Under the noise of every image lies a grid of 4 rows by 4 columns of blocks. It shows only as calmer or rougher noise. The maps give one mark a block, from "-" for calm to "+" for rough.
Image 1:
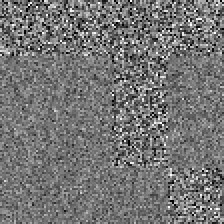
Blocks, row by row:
+ + + +
- - + -
- - + -
- - - +
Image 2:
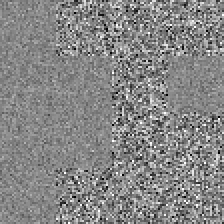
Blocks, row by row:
- + + +
- - + -
- - + +
- + + +
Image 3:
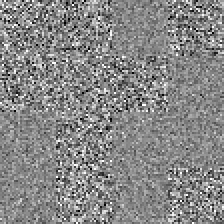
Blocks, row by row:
+ + - +
+ + + -
- + - -
- + - +
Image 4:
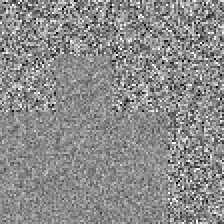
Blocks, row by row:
+ + + +
+ - + +
- - - +
- - - +
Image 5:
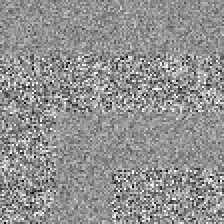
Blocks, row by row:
- - - -
+ + + +
+ - - -
+ - + +
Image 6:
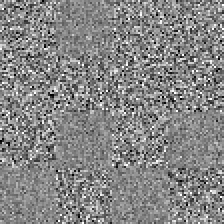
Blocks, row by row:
+ - + +
+ + + +
+ - + -
- + - +
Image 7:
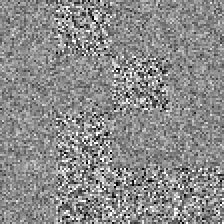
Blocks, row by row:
- + - -
- - + -
- + - -
- + + +
